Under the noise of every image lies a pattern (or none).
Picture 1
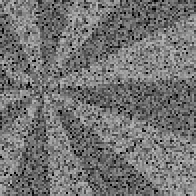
spokes from one point
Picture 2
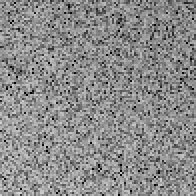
a smooth slope
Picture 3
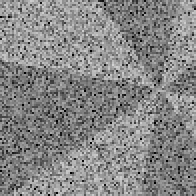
spokes from one point
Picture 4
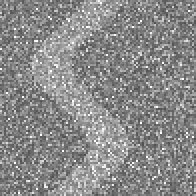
a wavy band
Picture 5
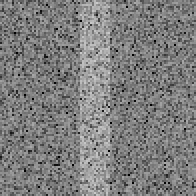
one vertical stripe
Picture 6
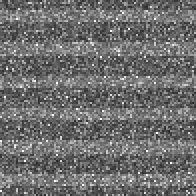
horizontal stripes
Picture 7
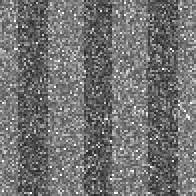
vertical stripes
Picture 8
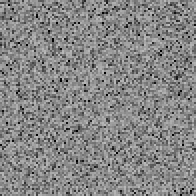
only noise
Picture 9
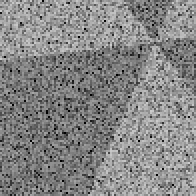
spokes from one point
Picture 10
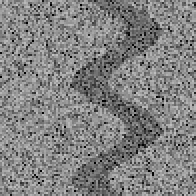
a wavy band
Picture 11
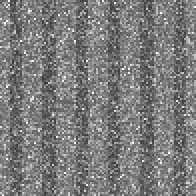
vertical stripes
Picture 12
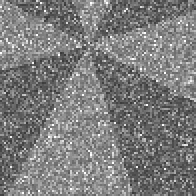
spokes from one point
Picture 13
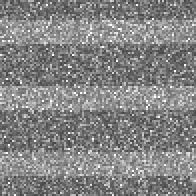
horizontal stripes
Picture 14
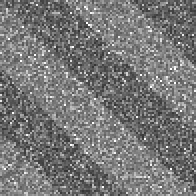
diagonal stripes
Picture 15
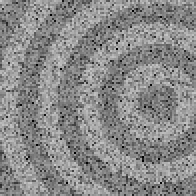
rings round one point
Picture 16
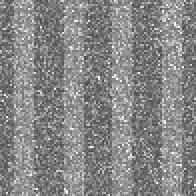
vertical stripes
